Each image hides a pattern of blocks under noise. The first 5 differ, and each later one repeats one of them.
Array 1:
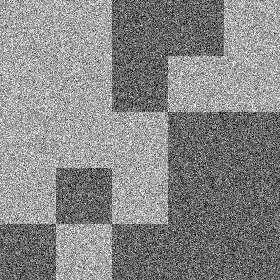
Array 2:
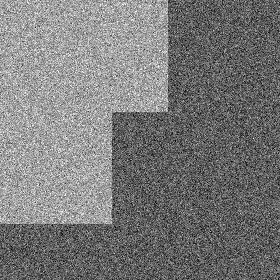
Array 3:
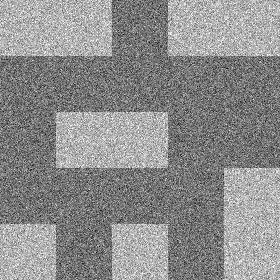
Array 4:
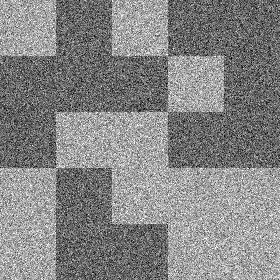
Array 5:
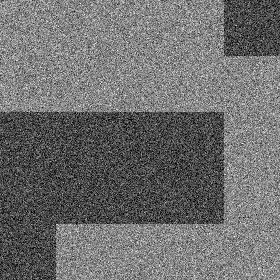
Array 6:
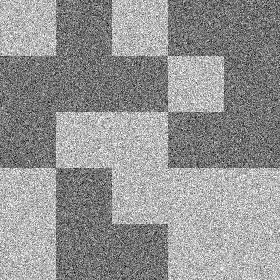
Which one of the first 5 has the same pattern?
4
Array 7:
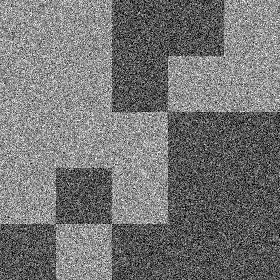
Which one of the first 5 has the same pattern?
1
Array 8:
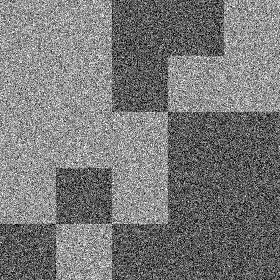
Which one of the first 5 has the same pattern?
1
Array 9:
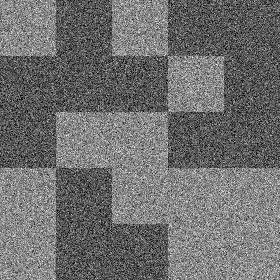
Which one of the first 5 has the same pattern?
4
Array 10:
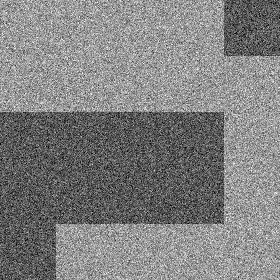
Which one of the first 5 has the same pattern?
5
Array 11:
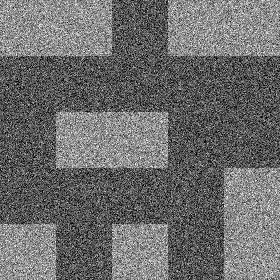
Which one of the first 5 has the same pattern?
3
